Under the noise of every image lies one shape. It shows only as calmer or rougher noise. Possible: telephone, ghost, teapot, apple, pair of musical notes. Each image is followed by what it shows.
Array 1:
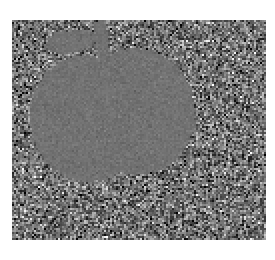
apple
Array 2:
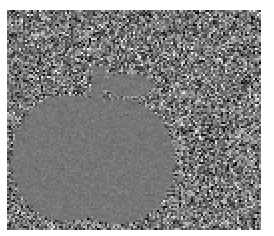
apple
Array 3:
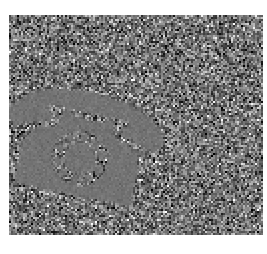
telephone
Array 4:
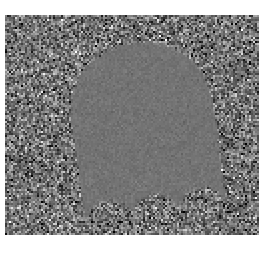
ghost
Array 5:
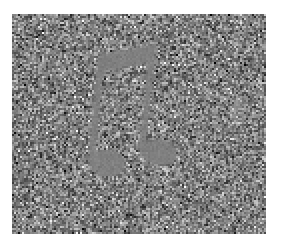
pair of musical notes
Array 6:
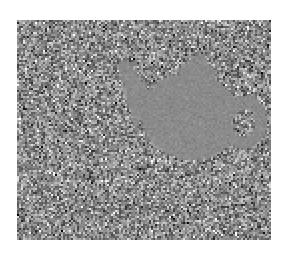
teapot
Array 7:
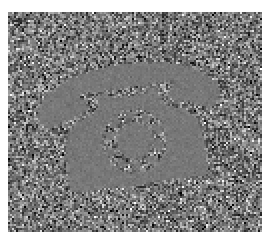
telephone
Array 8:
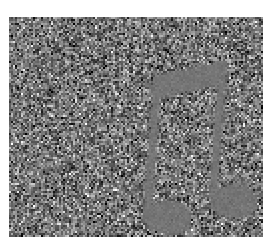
pair of musical notes
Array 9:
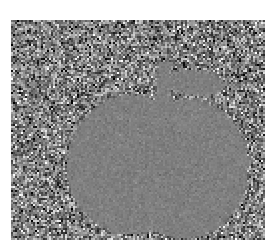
apple
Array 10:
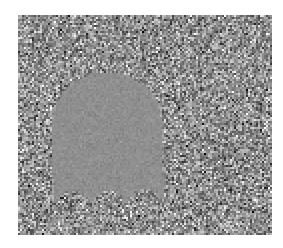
ghost
